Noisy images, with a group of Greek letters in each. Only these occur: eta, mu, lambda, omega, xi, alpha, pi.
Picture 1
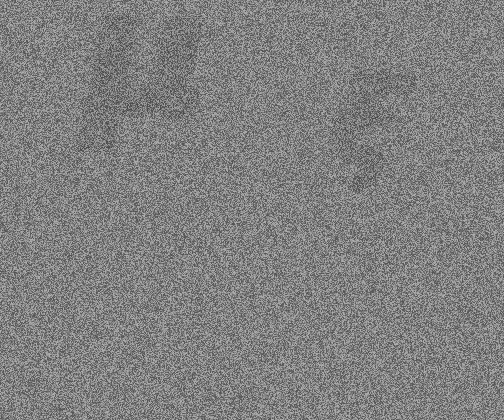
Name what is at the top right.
xi
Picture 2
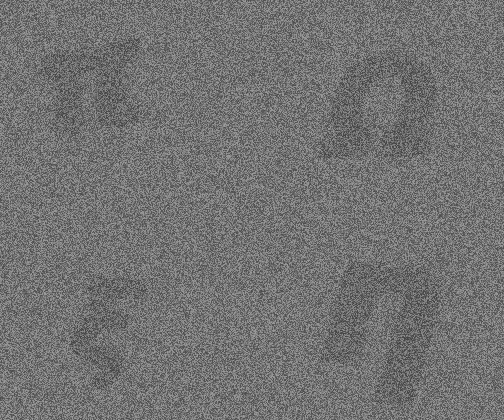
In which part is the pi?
top left
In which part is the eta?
bottom right
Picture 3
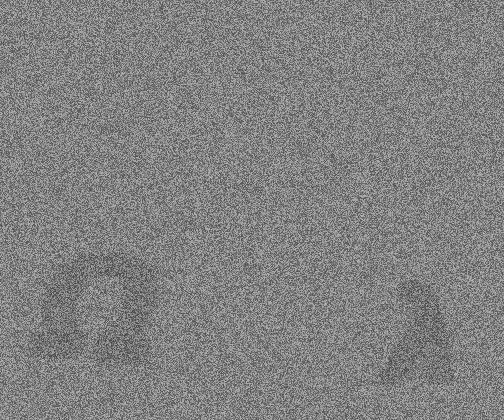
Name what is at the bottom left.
omega
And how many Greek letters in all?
2
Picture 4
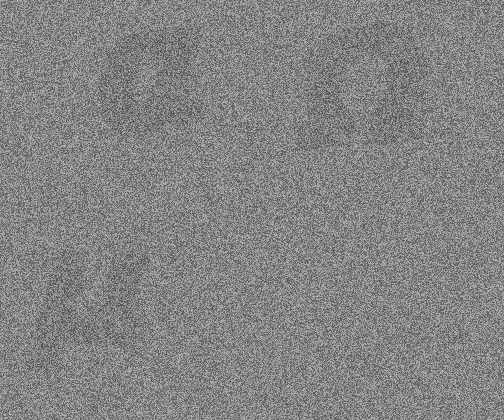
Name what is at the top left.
alpha
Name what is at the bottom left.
mu
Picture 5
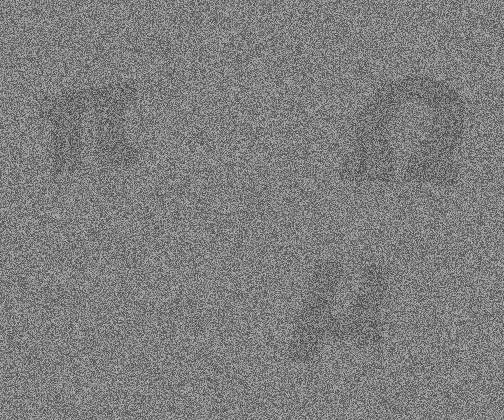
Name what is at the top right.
omega
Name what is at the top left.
pi
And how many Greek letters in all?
3
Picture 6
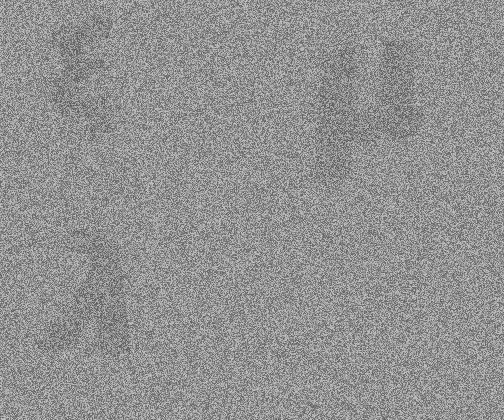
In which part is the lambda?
bottom left
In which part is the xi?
top left
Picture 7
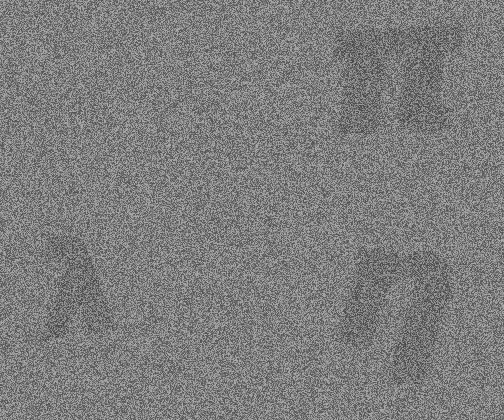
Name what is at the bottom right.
eta
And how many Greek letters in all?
3
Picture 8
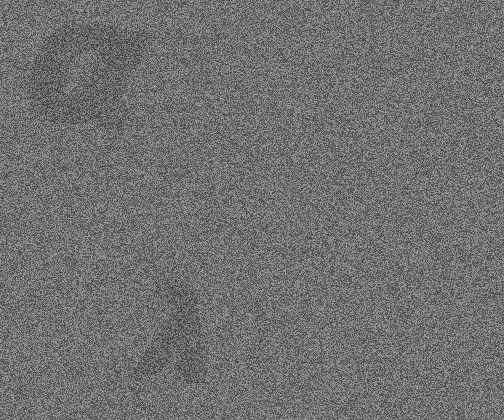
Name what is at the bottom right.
nothing
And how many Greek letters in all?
2
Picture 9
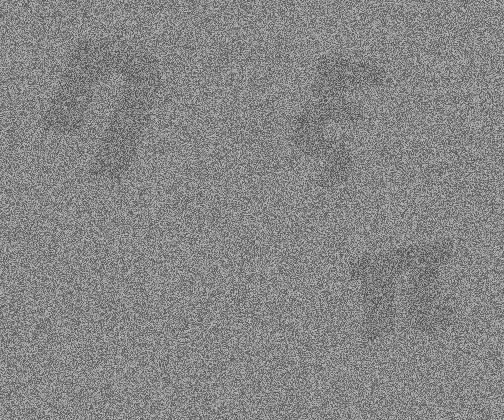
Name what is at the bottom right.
pi
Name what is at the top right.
xi
